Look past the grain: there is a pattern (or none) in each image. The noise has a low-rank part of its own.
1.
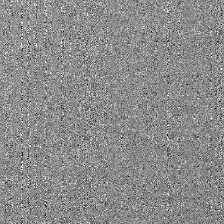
a smooth slope
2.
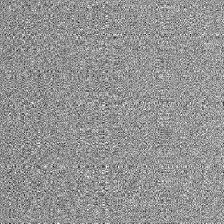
a smooth slope
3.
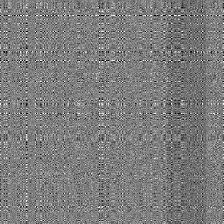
one vertical stripe
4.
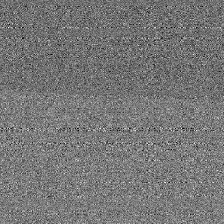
a sharp edge
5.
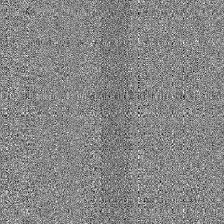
one vertical stripe
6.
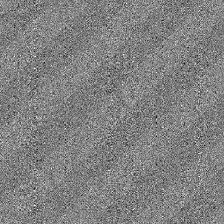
diagonal stripes
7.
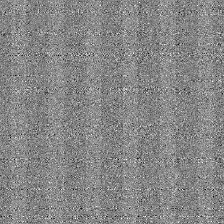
vertical stripes
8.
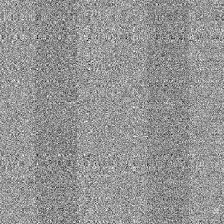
vertical stripes
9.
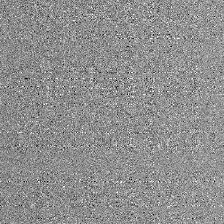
a smooth slope
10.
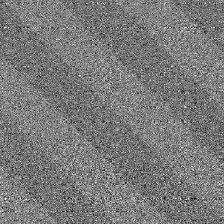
diagonal stripes
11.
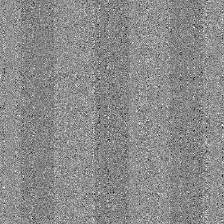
vertical stripes
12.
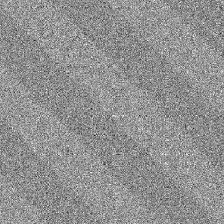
diagonal stripes
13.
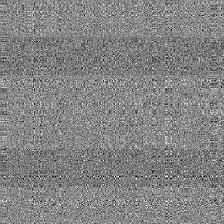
horizontal stripes
